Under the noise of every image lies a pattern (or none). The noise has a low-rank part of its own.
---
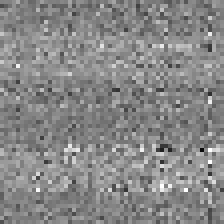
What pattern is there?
horizontal stripes
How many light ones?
2
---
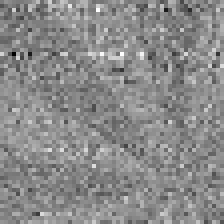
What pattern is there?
spokes from one point
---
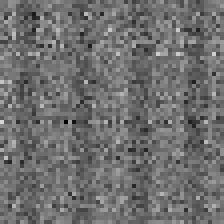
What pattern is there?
vertical stripes
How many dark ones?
4
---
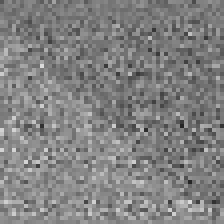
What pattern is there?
a sharp edge
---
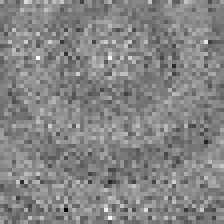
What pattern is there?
rings round one point
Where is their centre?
top middle
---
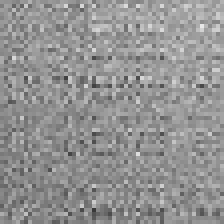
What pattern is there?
a smooth slope
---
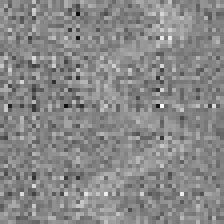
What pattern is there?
a wavy band
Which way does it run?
top to bottom
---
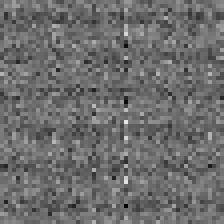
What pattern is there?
horizontal stripes
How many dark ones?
6
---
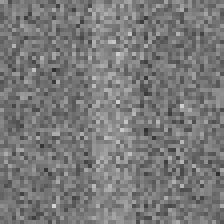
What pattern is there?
one vertical stripe
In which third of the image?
middle
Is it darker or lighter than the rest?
lighter
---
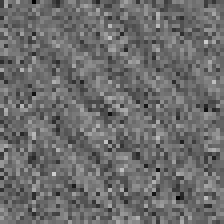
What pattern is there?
diagonal stripes
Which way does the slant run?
top left to bottom right
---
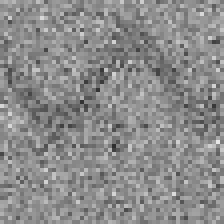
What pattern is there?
a wavy band
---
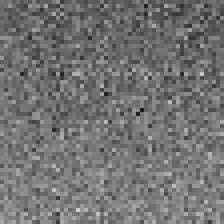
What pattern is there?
a smooth slope
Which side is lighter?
bottom
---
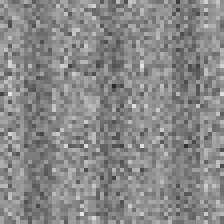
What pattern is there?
vertical stripes
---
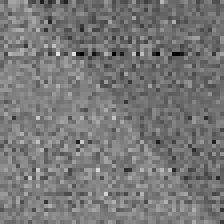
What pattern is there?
a sharp edge
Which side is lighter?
bottom left
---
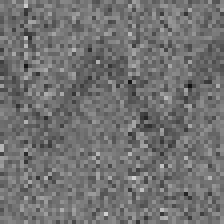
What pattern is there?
a wavy band
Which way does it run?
left to right
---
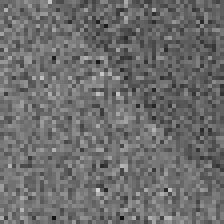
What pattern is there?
a sharp edge
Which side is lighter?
bottom left
